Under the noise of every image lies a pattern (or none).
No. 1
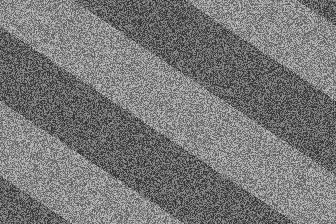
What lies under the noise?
diagonal stripes
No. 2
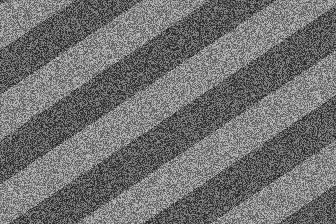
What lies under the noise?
diagonal stripes
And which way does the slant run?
bottom left to top right
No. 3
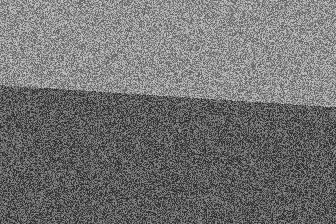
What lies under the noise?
a sharp edge
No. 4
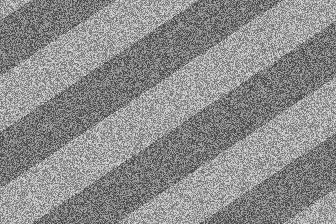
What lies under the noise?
diagonal stripes
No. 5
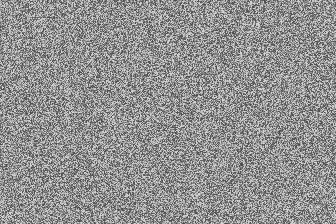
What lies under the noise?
only noise
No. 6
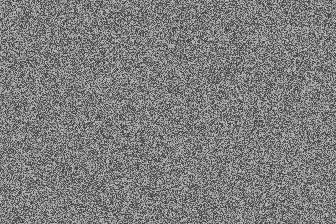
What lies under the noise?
only noise
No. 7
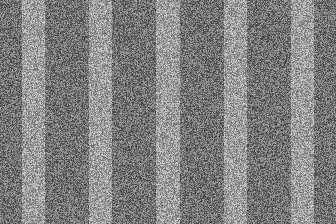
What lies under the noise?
vertical stripes
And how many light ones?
5
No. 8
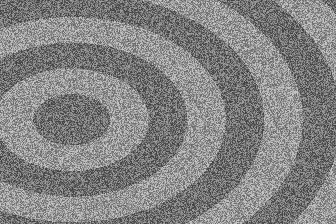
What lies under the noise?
rings round one point
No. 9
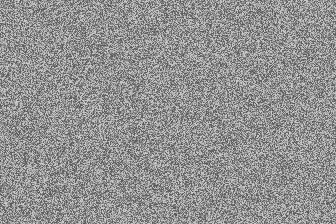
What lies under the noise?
only noise
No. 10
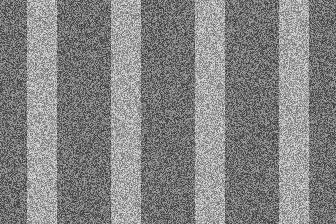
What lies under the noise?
vertical stripes
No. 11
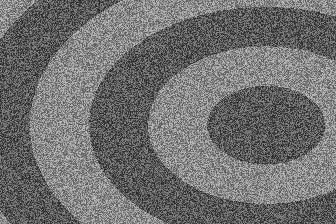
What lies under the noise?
rings round one point
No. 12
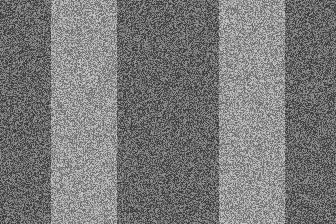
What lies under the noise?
vertical stripes
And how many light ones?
2
